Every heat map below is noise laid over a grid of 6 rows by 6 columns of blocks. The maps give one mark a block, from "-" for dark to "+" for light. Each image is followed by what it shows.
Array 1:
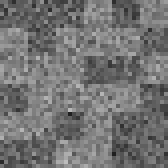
- - - + - +
+ - + + + -
+ + + - - +
- + + + + -
+ + - + - -
- - + + - -
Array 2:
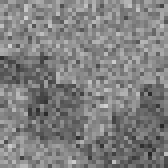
+ + + + + +
+ + + + + +
- - + + + +
+ - - + + -
+ - - + - -
+ + + - - -
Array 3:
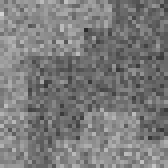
+ + + + - -
+ + + - - -
+ - - - - -
+ - - - - -
+ - - + + -
+ - + + + +
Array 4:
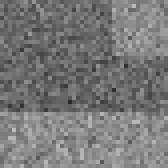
- - - - + +
- - - - + +
- - - - - -
- - - - - -
+ + + + + +
+ + + + + +
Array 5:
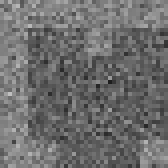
+ + + + + +
+ - - + - -
+ - - - - -
+ - - - - -
+ - - - - -
+ + - - - +
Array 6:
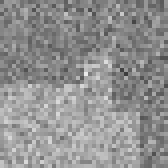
- - - - - -
- - - - - -
- - - + - -
+ + + + - -
+ + + + + -
+ + + + + -
